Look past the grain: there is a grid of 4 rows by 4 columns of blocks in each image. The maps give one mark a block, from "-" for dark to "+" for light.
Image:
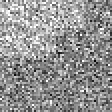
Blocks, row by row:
+++-
++--
----
----
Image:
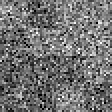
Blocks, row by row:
+-++
-+++
---+
--+-
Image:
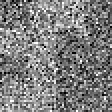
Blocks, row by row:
-++-
++--
-+--
++--
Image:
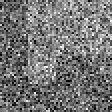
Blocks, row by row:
-+++
-+++
-+--
----
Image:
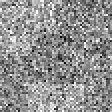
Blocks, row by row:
++--
+---
----
-++-
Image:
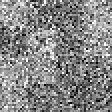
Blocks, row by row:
+--+
-+-+
++--
+---
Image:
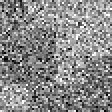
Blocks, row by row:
-+++
--++
--+-
+---
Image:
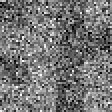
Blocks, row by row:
-+-+
++--
-+-+
++-+
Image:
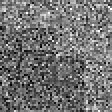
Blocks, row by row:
++++
--++
---+
---+
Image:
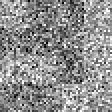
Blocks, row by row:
+--+
---+
++-+
--++
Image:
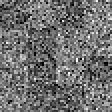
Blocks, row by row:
-+-+
+-++
+-+-
+--+
